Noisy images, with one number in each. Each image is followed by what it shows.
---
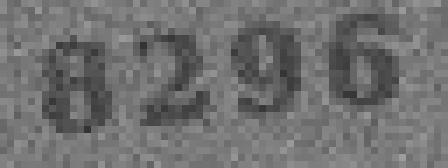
8296
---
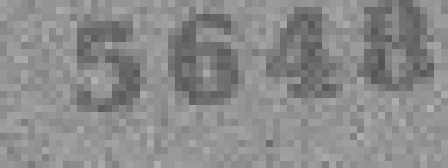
5648
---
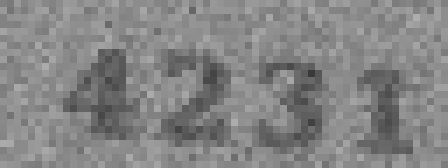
4231
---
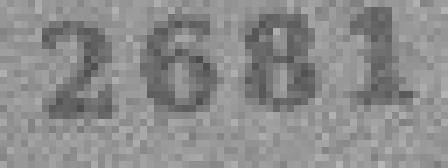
2681
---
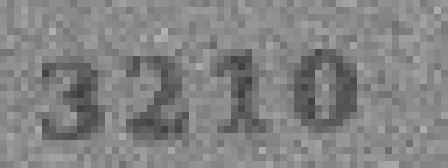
3210
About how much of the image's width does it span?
two thirds
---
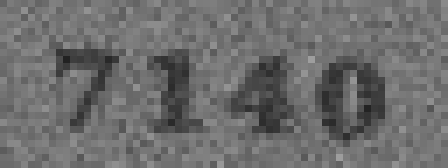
7140
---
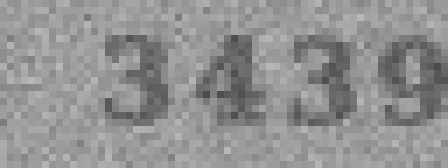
3439
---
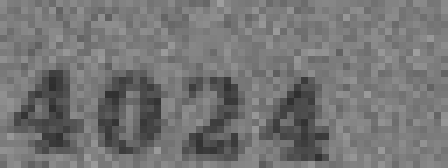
4024
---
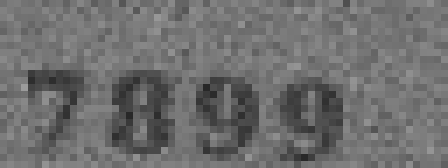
7899
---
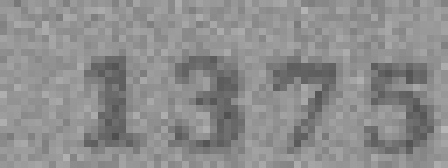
1375
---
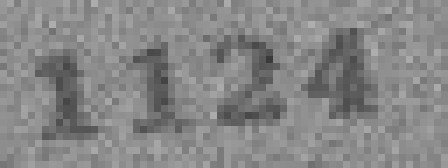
1124
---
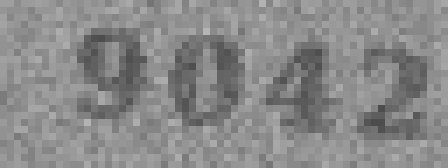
9042
